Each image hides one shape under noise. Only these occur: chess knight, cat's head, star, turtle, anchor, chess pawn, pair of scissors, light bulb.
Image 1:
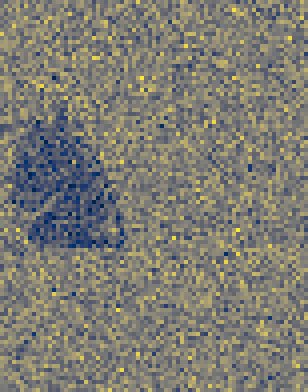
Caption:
dark chess knight, middle left
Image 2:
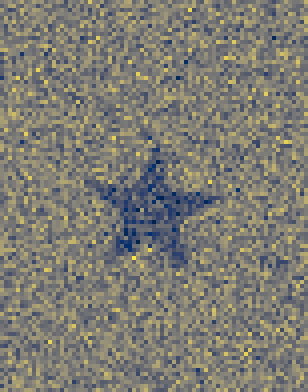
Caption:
dark star
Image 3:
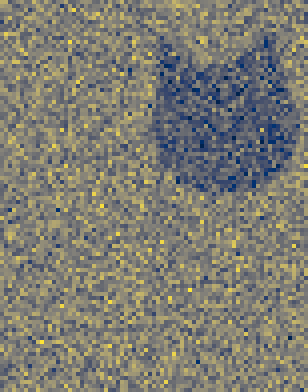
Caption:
dark cat's head
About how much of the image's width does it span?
half
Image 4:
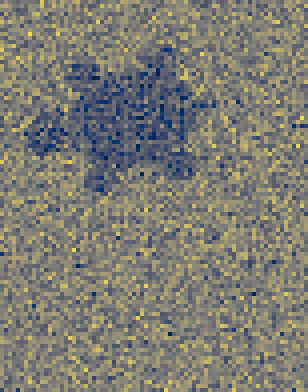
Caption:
dark turtle
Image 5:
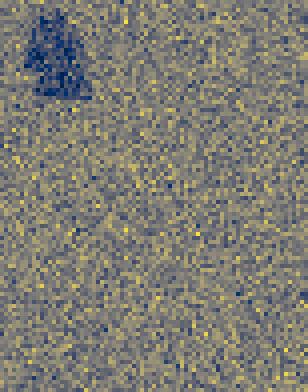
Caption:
dark chess knight, top left
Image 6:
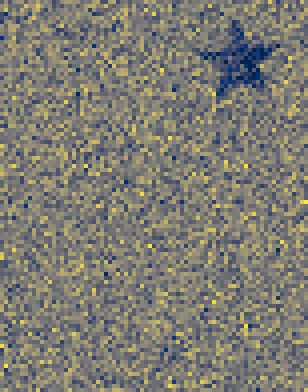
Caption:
dark star, top right
